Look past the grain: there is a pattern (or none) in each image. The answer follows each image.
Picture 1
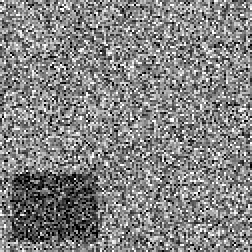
one block
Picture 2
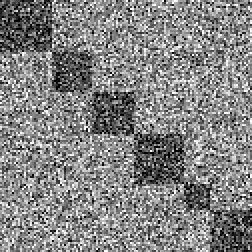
blocks along the diagonal
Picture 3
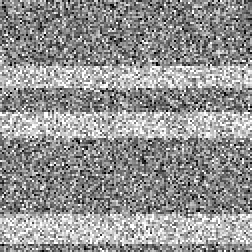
bands of rows
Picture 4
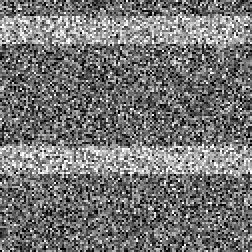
bands of rows
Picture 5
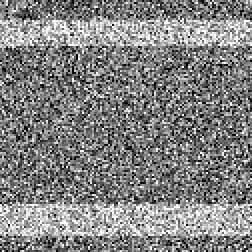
bands of rows
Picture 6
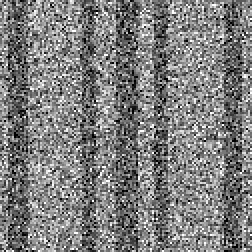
bands of columns
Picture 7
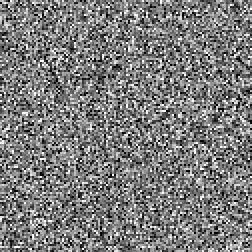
only noise
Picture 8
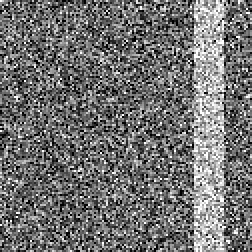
one band of columns
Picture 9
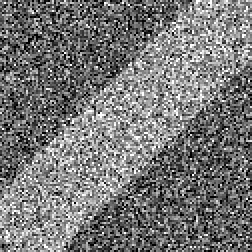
a diagonal band
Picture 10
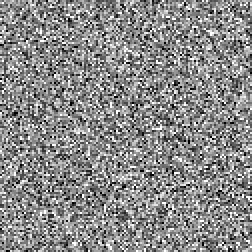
only noise
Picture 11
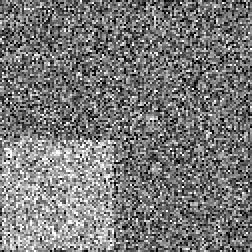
one block
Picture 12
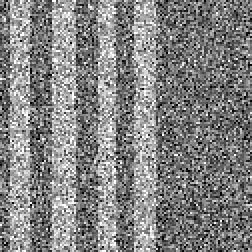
bands of columns
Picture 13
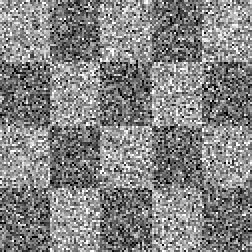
a checkerboard
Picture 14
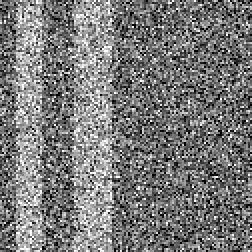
bands of columns
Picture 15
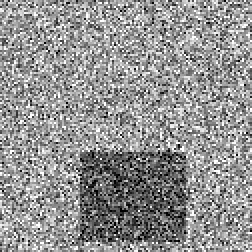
one block
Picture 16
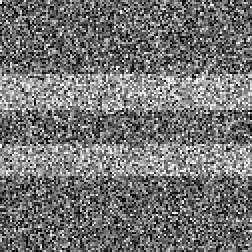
bands of rows
